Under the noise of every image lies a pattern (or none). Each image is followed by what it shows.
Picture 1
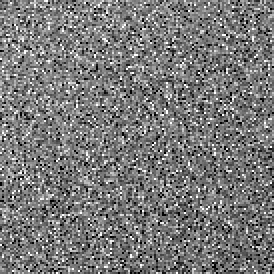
a smooth slope
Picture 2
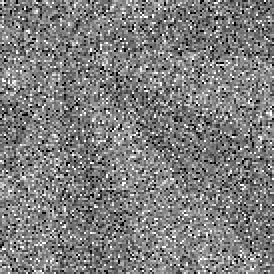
spokes from one point
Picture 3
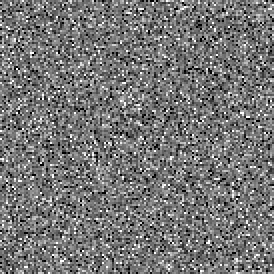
only noise
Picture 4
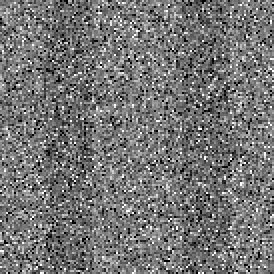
vertical stripes
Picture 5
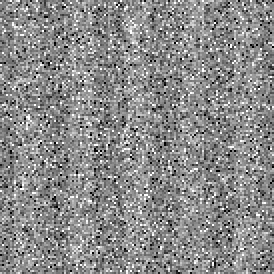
vertical stripes
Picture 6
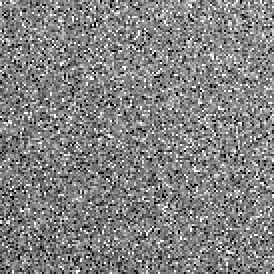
a smooth slope
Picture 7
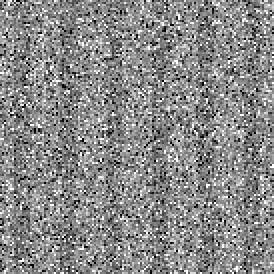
vertical stripes
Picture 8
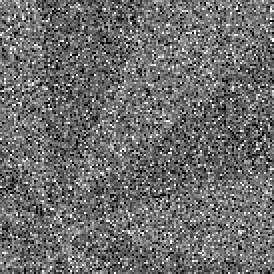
spokes from one point
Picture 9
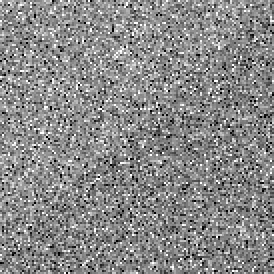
a sharp edge
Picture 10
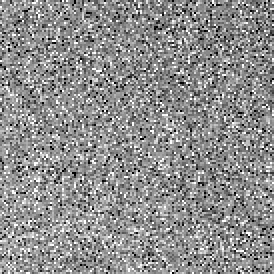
a smooth slope
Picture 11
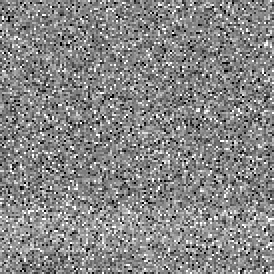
one horizontal stripe
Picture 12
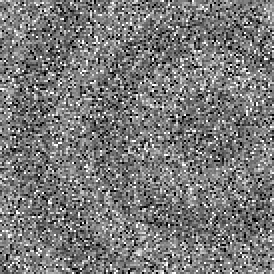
rings round one point
